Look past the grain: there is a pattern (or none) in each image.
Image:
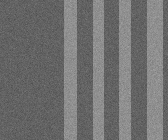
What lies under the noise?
bands of columns
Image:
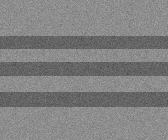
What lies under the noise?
bands of rows
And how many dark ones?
3
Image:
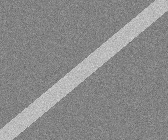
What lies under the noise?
a diagonal band
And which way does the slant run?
bottom left to top right
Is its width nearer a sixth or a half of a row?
a sixth
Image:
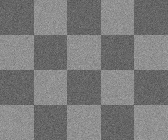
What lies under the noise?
a checkerboard
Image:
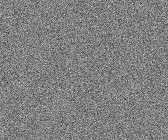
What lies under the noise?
only noise
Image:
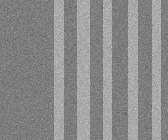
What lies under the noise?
bands of columns
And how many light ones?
5
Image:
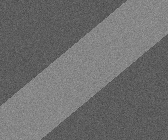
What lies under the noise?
a diagonal band
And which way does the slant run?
bottom left to top right
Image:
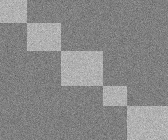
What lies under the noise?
blocks along the diagonal
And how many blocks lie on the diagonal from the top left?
5
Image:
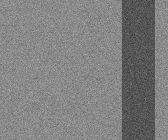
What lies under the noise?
one band of columns
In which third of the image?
right
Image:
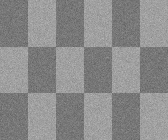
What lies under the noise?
a checkerboard
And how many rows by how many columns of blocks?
3 by 6
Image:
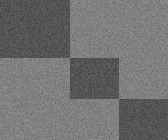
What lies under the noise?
blocks along the diagonal
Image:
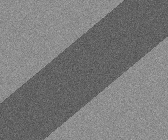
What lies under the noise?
a diagonal band
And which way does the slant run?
bottom left to top right
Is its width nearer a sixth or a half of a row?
a half
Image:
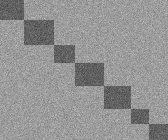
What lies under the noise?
blocks along the diagonal
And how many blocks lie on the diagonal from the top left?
7
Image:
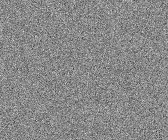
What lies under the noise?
only noise
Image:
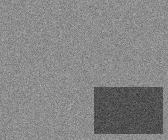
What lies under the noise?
one block
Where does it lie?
bottom right
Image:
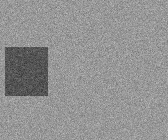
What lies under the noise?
one block
